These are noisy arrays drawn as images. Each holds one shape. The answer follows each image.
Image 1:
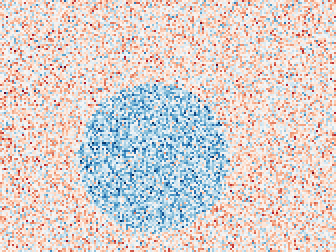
disc
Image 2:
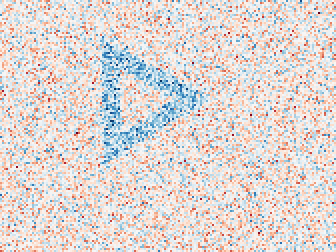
triangle frame
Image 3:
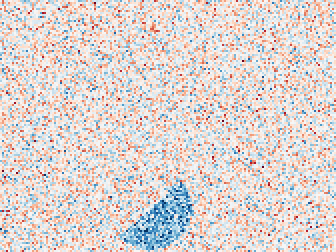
half disc
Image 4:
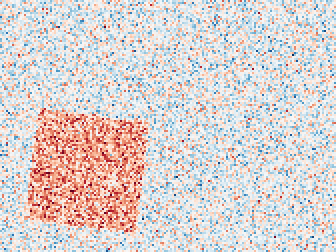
square
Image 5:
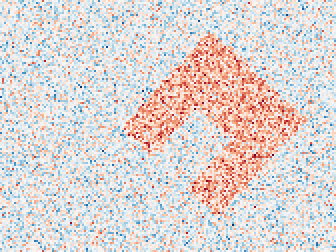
square with a notch
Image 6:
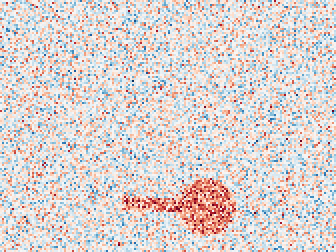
lollipop
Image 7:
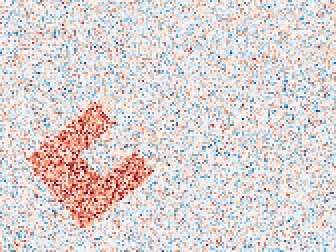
square with a notch
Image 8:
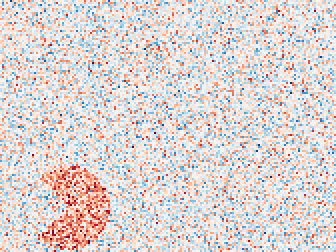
disc with a wedge cut out
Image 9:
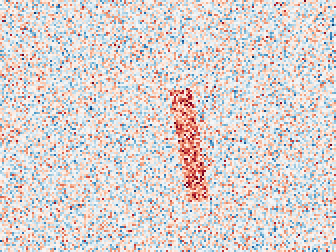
bar
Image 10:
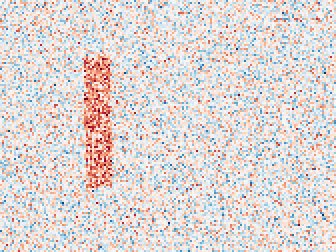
bar
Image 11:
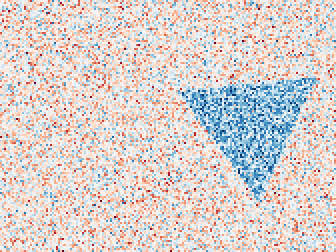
triangle
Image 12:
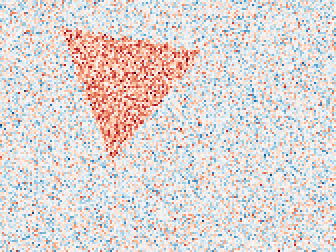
triangle
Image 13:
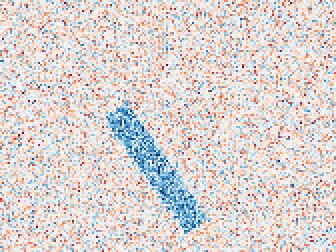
bar
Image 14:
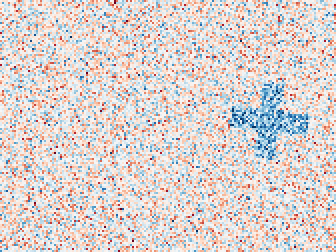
cross
